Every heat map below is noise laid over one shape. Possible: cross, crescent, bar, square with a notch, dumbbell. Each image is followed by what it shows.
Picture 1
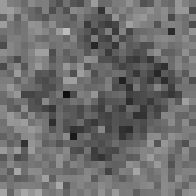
square with a notch
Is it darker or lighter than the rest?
darker
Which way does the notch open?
up and left
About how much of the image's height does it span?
nearly all
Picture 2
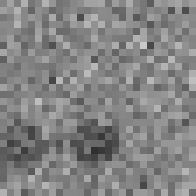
dumbbell
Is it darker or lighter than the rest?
darker
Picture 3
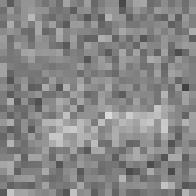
bar
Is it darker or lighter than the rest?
lighter
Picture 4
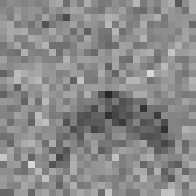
crescent
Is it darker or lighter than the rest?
darker
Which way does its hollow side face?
down
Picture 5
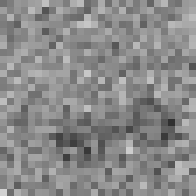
dumbbell
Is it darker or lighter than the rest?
darker
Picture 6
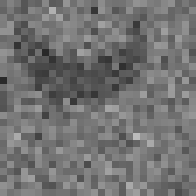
crescent
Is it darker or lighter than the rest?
darker
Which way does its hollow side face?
up
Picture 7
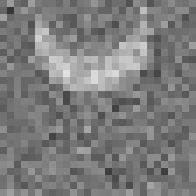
crescent
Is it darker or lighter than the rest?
lighter
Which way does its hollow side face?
up
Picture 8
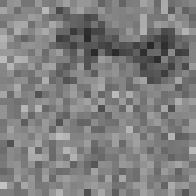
dumbbell
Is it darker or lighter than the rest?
darker
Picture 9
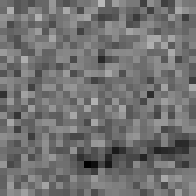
bar
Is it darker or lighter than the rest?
darker
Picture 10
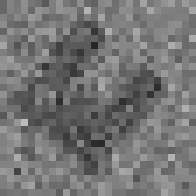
square with a notch
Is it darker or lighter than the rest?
darker
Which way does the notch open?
up and right
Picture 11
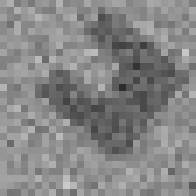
square with a notch
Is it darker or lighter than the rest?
darker
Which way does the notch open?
up and left
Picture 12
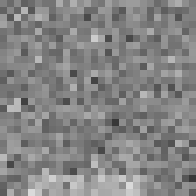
bar
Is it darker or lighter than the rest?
lighter
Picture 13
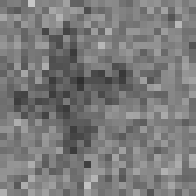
cross
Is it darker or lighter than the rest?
darker
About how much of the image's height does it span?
two thirds
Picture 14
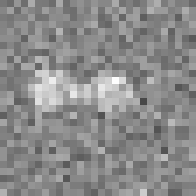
dumbbell
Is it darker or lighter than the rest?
lighter
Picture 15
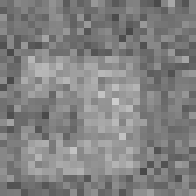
square with a notch
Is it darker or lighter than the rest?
lighter
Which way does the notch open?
left
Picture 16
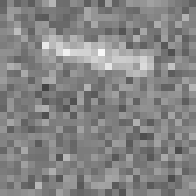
bar
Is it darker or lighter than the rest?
lighter
